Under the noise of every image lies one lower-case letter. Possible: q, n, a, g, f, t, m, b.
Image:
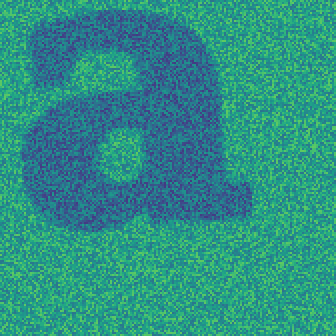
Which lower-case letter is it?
a
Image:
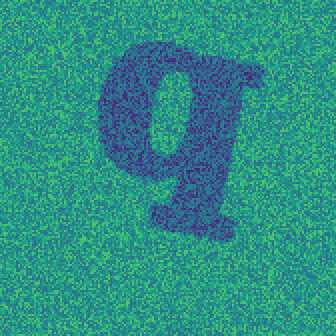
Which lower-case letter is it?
q
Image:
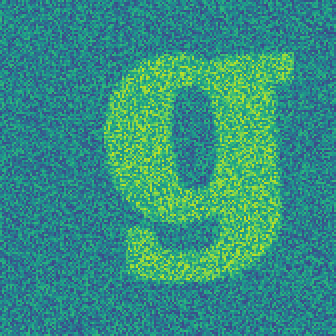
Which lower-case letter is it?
g
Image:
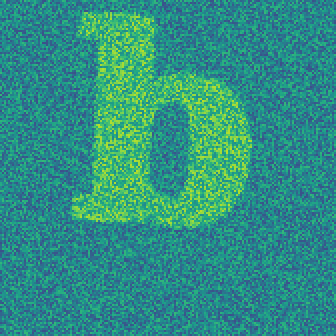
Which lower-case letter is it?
b
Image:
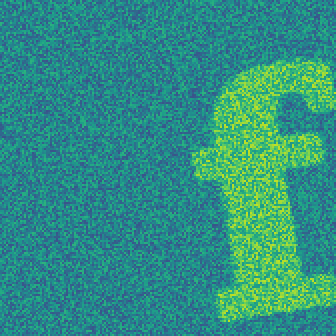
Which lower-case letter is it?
f
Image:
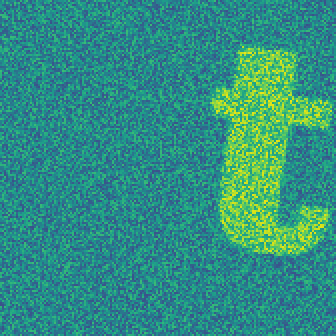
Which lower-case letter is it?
t
